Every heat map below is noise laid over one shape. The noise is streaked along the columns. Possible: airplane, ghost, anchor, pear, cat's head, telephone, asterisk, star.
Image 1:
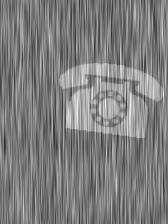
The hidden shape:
telephone
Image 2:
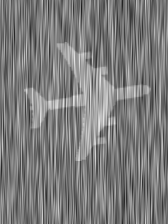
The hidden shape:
airplane
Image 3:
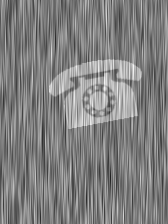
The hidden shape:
telephone
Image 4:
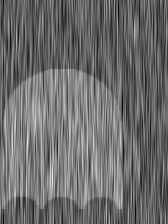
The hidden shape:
ghost
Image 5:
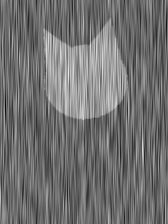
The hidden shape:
cat's head
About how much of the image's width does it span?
half
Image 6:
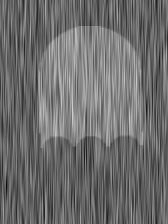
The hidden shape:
ghost
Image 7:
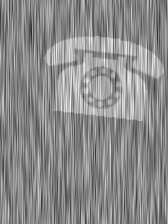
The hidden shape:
telephone
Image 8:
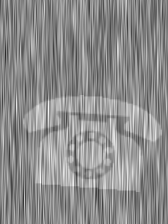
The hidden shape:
telephone
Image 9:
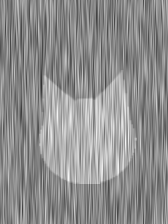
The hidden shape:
cat's head
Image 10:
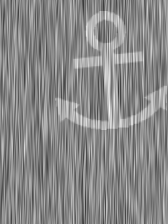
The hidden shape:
anchor
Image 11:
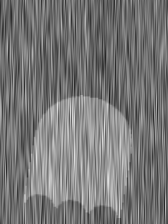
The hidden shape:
ghost
